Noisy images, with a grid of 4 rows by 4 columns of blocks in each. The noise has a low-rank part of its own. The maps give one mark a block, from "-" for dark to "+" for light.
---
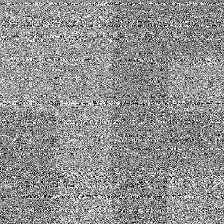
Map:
++--
++-+
-+--
-+-+
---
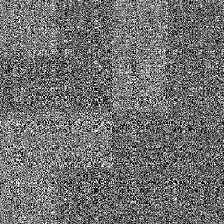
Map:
+-+-
--+-
++--
+---
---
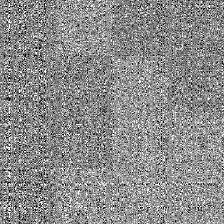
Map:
-+--
--+-
--++
-+++
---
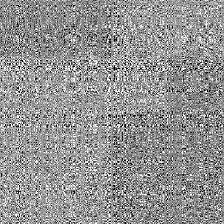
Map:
--++
+++-
++--
++--
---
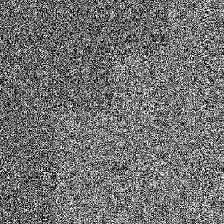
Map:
---+
--++
-+++
-+++
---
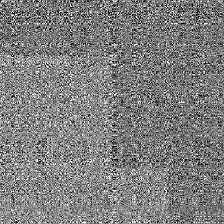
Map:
----
++--
++--
+++-
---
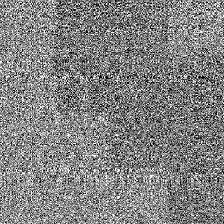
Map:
+--+
+---
++--
+++-
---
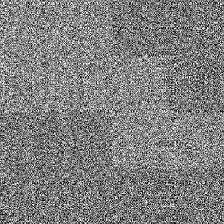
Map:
++--
+++-
--++
----
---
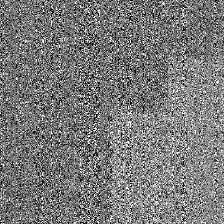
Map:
----
---+
--++
--++
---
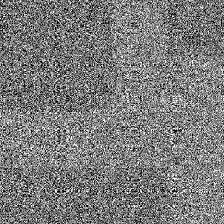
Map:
--+-
--++
++++
---+
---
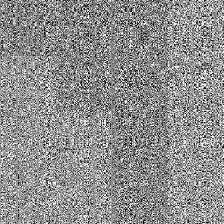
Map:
---+
+--+
++-+
++-+
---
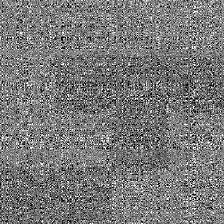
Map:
++++
+---
++-+
--++
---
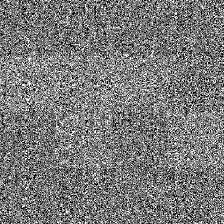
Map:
----
+++-
-+-+
----
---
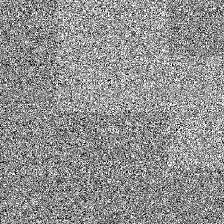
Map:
-++-
-+++
---+
----
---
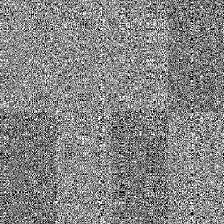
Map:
+++-
+++-
-+-+
-+-+
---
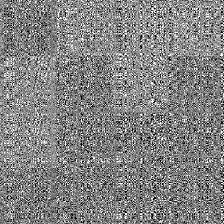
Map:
-+++
+-+-
+---
----
